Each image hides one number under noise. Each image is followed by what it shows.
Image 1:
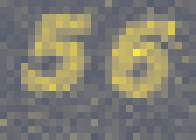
56
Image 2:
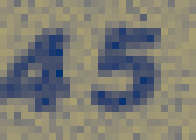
45
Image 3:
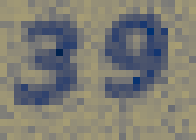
39
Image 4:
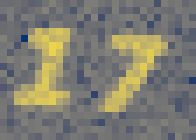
17
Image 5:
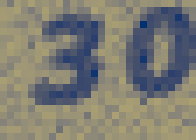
30
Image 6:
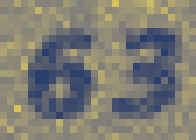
63
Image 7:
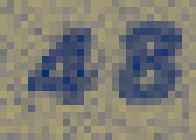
48
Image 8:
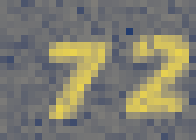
72
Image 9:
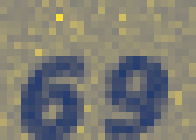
69
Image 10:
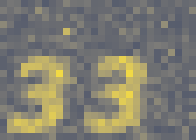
33
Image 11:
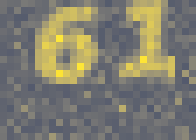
61
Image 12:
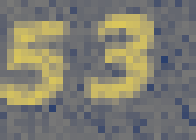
53
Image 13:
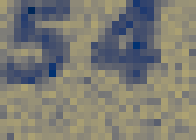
54
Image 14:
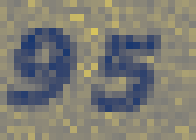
95
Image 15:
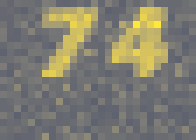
74
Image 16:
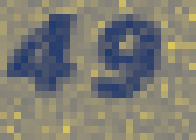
49
